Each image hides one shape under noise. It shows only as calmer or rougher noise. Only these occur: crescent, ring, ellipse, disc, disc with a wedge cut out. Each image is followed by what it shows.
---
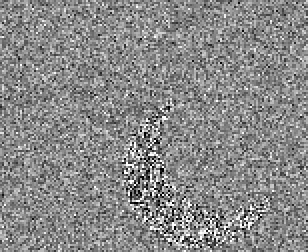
crescent
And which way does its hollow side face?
up and right
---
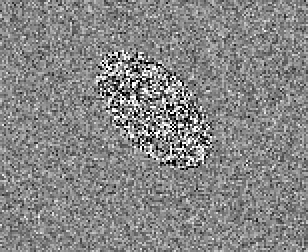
ellipse
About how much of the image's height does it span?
half
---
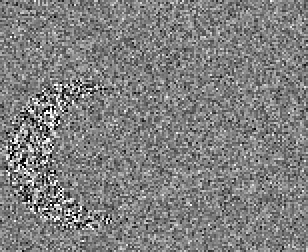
crescent
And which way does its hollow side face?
right
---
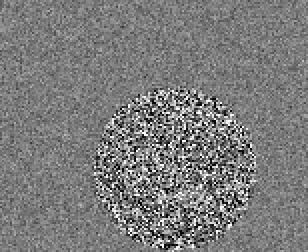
disc
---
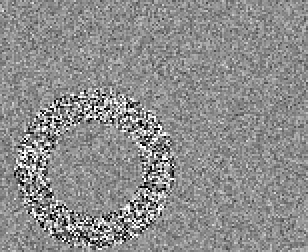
ring
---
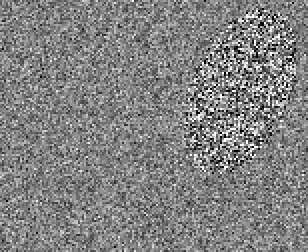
ellipse
